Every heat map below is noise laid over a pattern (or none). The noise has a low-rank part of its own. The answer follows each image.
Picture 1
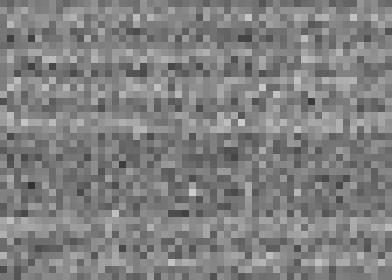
bands of rows
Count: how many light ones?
6
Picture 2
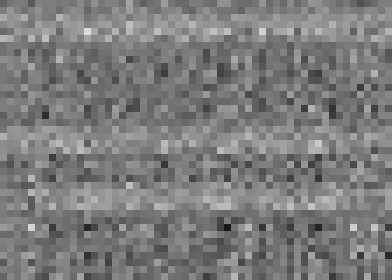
bands of rows
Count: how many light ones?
3
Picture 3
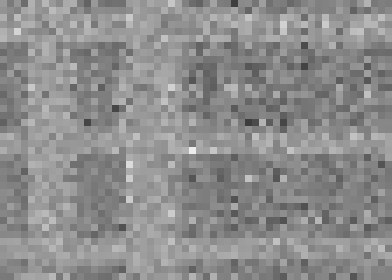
bands of rows crossing bands of columns
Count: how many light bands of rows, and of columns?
3 and 2
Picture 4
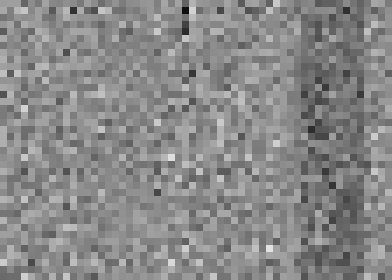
one band of columns
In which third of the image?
right
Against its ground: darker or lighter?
darker
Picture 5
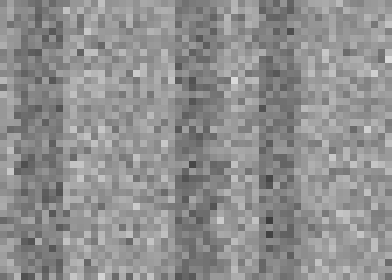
bands of columns
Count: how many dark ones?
3
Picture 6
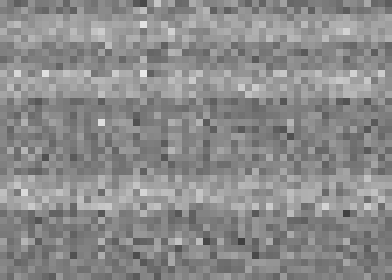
bands of rows
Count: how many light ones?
3
